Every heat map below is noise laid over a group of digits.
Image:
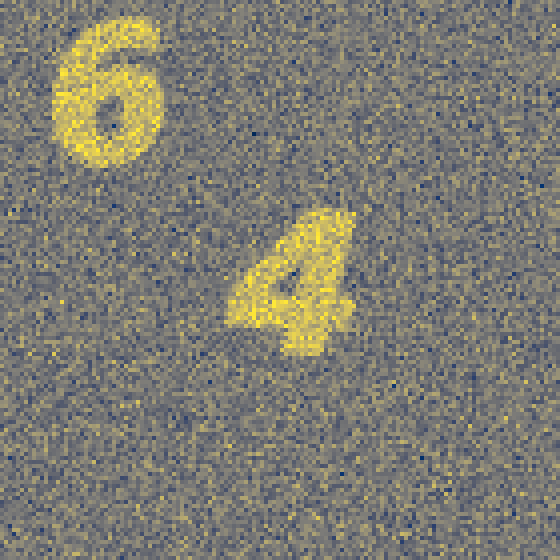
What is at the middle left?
nothing
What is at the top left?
6
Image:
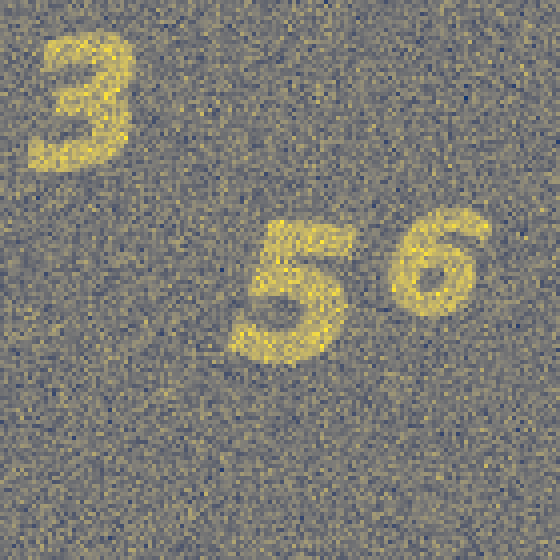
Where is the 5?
centre
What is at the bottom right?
nothing
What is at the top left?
3
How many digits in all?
3
